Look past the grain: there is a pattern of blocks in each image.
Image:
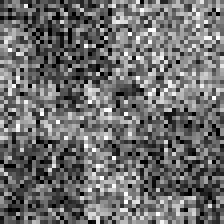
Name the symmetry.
mirrored about the diagonal from the bottom left
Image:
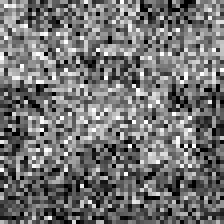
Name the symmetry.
left and right mirror each other
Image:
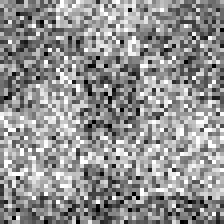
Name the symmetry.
left and right mirror each other
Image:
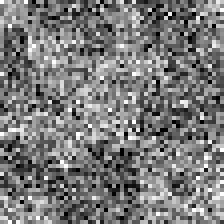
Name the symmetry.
mirrored about the diagonal from the top left
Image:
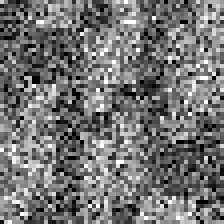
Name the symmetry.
the same after a half turn
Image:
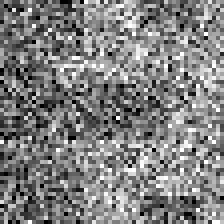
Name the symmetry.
top and bottom mirror each other
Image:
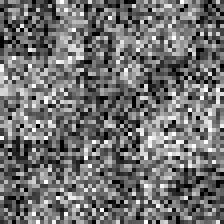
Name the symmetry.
the same after a half turn
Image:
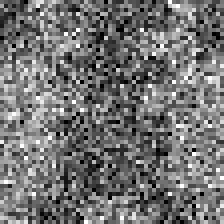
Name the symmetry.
left and right mirror each other
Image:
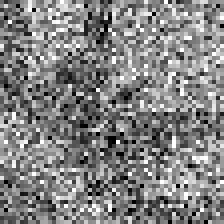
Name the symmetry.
mirrored about the diagonal from the bottom left
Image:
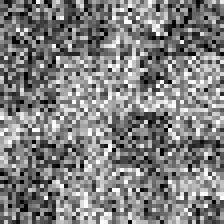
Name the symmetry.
mirrored about the diagonal from the top left
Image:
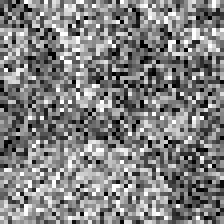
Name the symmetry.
no symmetry
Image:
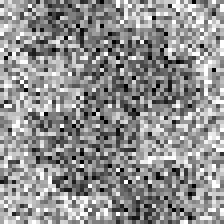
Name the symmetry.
the same after a half turn
